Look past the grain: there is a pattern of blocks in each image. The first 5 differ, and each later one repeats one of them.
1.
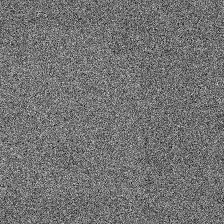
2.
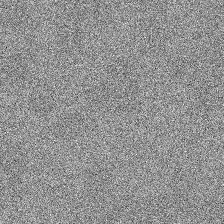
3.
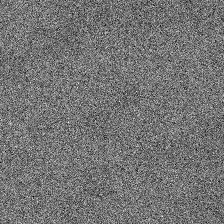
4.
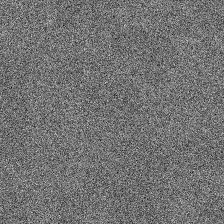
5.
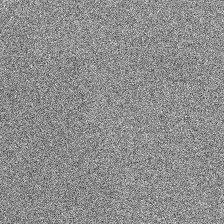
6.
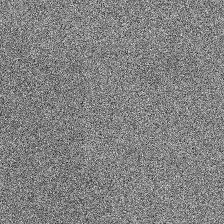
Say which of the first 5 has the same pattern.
5
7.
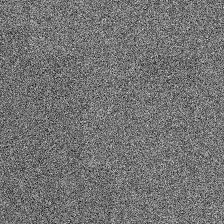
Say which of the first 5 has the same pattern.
5
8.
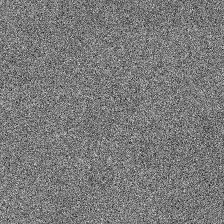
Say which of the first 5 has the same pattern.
3
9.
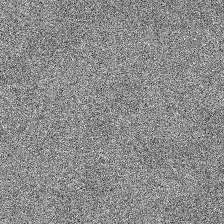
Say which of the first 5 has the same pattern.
3
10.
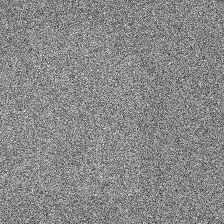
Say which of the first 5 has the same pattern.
1
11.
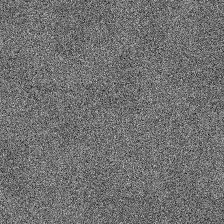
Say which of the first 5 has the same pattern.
2
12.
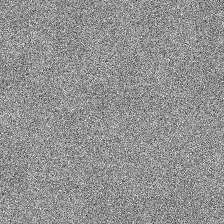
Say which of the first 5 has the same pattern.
2
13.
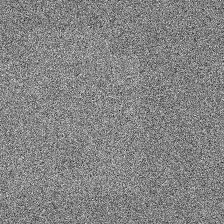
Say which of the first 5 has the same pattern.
1
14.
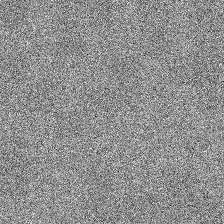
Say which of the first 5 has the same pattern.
2
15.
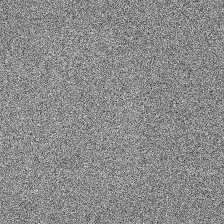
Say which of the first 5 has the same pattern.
1
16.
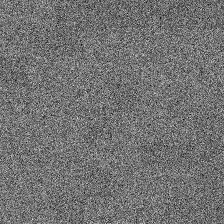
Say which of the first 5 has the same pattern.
3
